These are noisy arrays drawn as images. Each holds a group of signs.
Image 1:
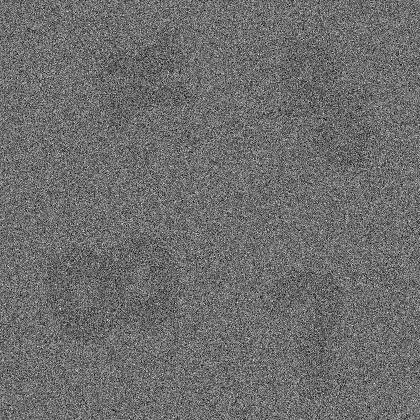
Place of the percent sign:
top right
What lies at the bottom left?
infinity sign
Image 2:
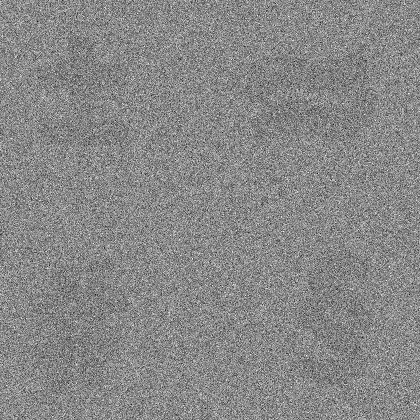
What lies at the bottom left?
hash sign
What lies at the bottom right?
section sign
